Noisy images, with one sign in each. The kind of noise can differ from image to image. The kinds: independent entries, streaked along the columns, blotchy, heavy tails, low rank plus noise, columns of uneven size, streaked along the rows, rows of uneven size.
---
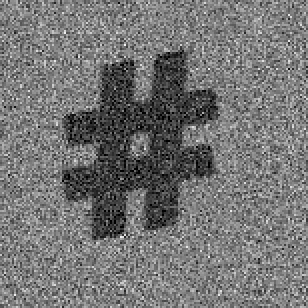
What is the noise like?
low rank plus noise
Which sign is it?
hash sign
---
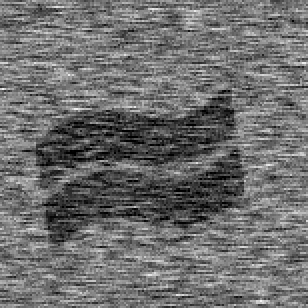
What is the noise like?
streaked along the rows
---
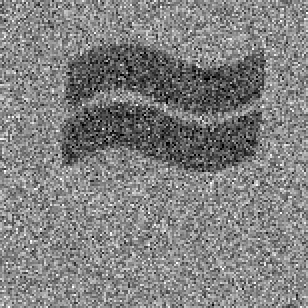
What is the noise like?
independent entries
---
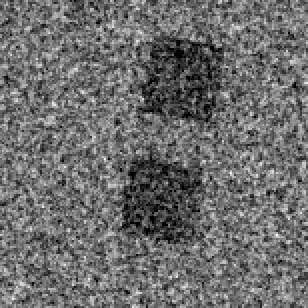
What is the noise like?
blotchy
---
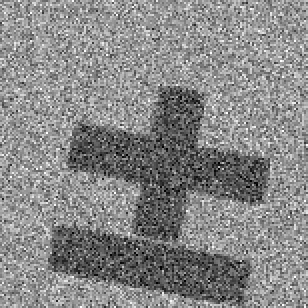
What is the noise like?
independent entries
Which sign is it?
plus-minus sign
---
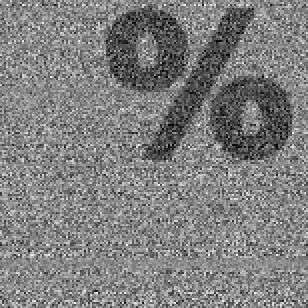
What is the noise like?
rows of uneven size
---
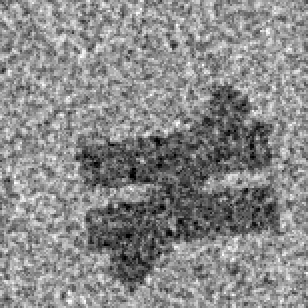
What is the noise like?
blotchy
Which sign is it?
not-equal sign
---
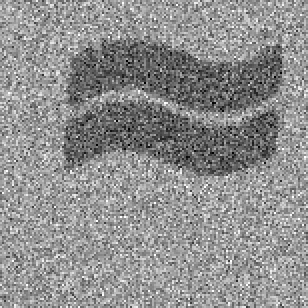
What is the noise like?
independent entries
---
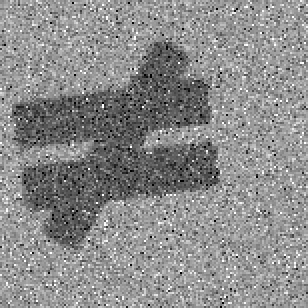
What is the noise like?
heavy tails
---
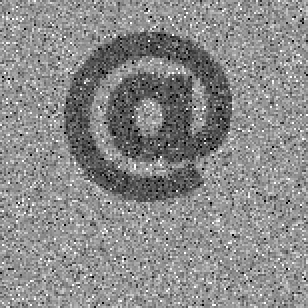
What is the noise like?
heavy tails
